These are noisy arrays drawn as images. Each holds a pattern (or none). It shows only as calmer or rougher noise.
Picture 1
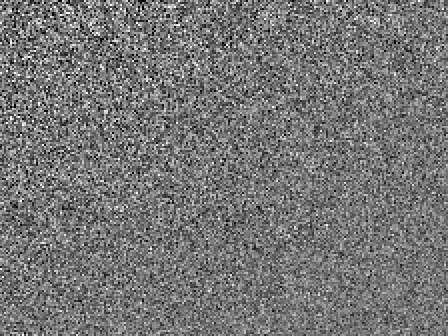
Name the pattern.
a smooth slope
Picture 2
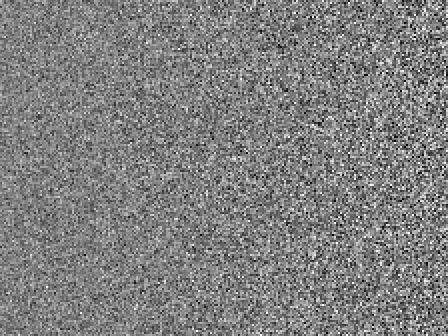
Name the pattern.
a smooth slope
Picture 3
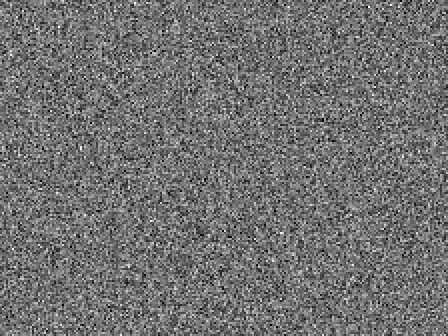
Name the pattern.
only noise
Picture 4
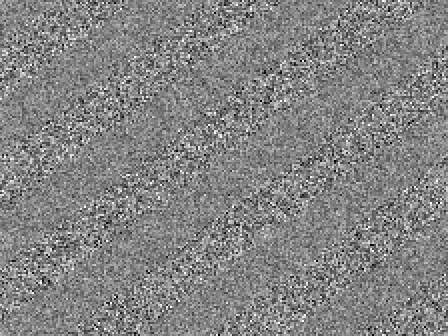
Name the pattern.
diagonal stripes
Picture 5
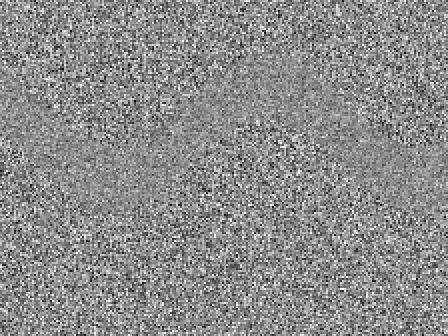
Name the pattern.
a wavy band
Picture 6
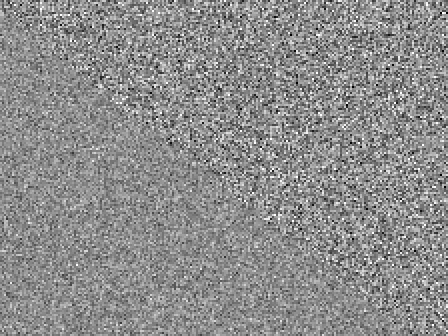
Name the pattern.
a sharp edge
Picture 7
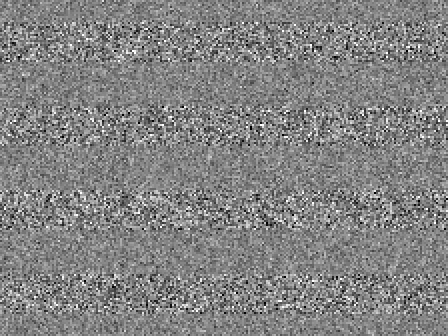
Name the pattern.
horizontal stripes
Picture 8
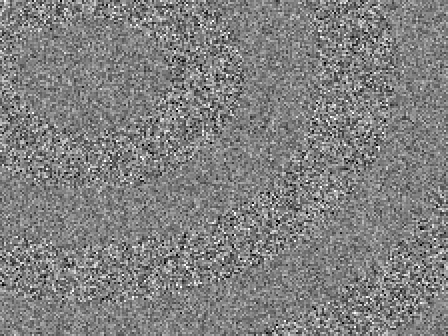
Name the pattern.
rings round one point
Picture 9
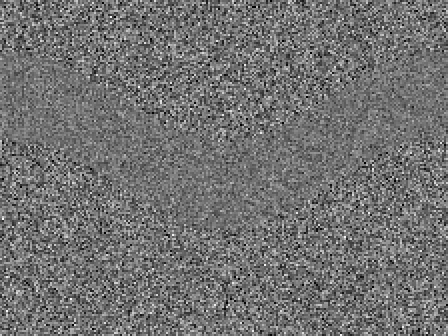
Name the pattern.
a wavy band
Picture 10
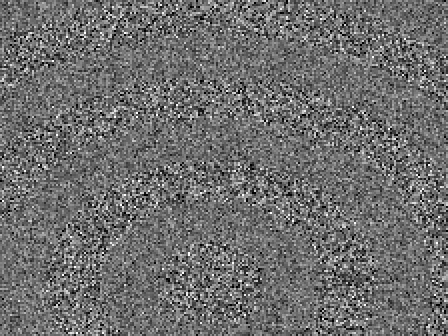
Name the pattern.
rings round one point
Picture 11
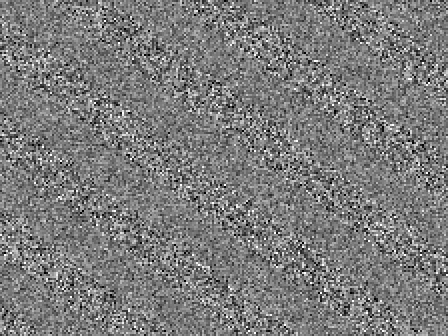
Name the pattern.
diagonal stripes
